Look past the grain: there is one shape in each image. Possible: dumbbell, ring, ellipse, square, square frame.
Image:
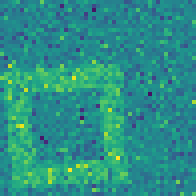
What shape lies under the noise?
square frame
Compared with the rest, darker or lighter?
lighter
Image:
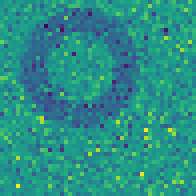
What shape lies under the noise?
ring
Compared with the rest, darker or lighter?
darker
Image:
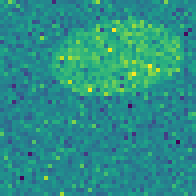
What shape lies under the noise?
ellipse
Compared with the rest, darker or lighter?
lighter
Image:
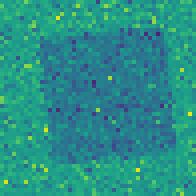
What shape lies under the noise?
square
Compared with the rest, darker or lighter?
darker
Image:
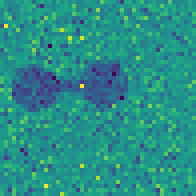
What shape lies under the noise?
dumbbell
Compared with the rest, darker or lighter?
darker
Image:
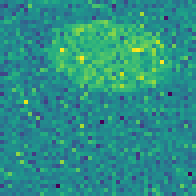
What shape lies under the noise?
ellipse
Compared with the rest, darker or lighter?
lighter
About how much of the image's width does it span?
two thirds
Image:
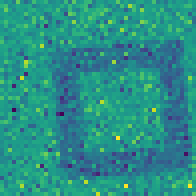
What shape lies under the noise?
square frame
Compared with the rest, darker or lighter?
darker
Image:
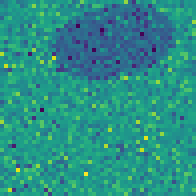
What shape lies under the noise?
ellipse
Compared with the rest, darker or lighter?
darker
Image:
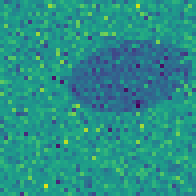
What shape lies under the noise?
ellipse
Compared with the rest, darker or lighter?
darker
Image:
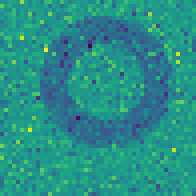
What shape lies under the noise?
ring
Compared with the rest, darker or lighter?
darker
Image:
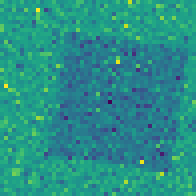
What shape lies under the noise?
square
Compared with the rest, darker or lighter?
darker
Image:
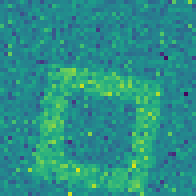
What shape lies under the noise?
square frame
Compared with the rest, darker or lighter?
lighter
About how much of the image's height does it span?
two thirds
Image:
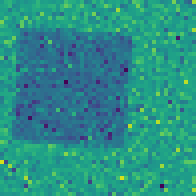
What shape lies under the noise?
square
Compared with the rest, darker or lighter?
darker
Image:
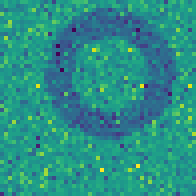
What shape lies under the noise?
ring
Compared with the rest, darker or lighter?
darker
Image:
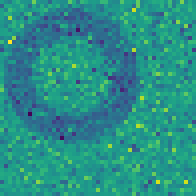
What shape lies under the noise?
ring
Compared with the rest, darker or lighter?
darker
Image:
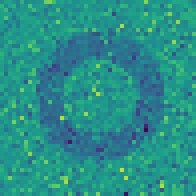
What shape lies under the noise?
ring
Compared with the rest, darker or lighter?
darker
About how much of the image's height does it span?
two thirds
